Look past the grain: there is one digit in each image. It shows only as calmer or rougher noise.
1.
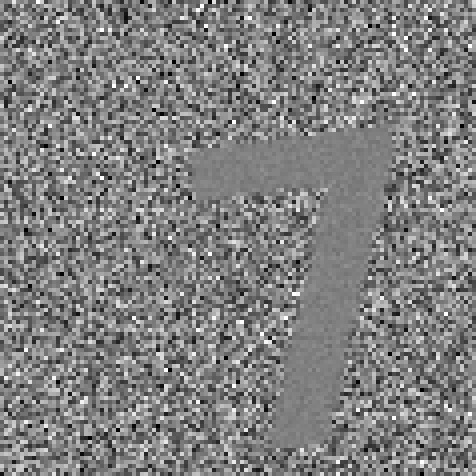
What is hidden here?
calm 7
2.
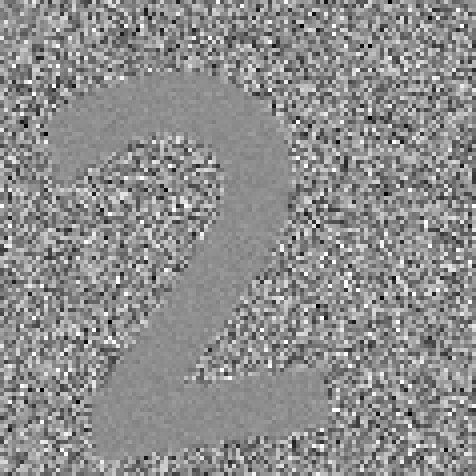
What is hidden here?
calm 2
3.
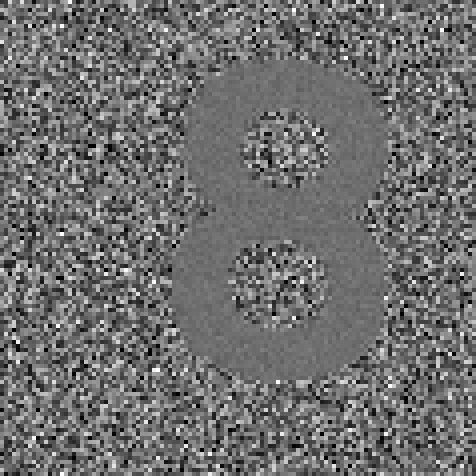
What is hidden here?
calm 8
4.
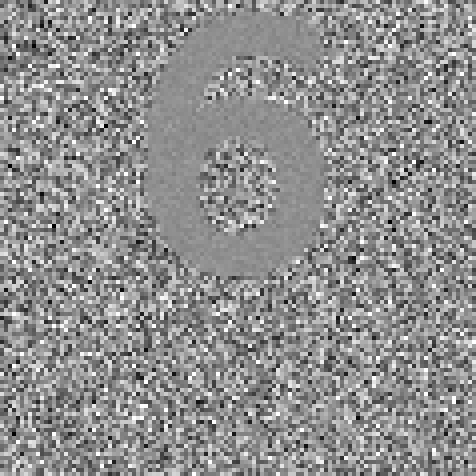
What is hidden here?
calm 6
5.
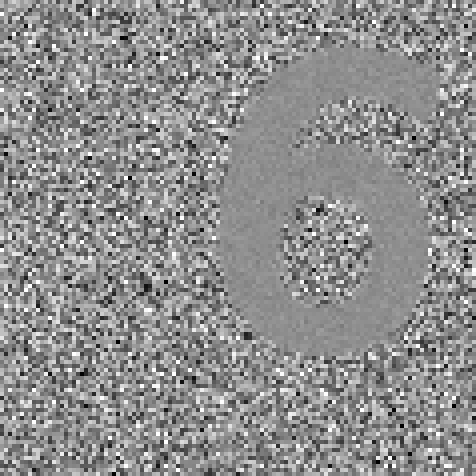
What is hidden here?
calm 6
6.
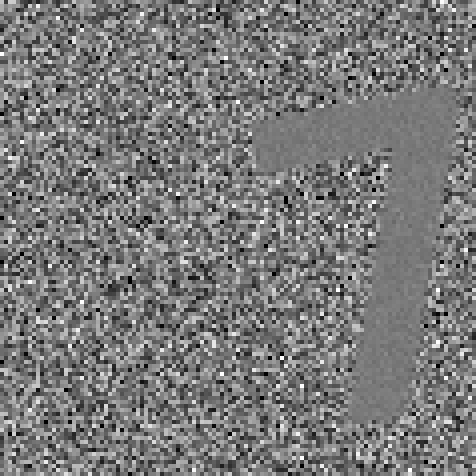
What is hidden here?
calm 7
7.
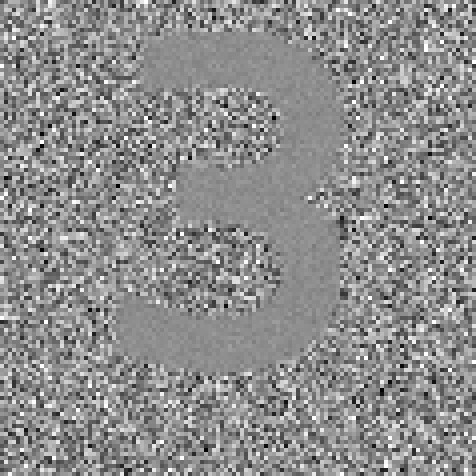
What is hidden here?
calm 3
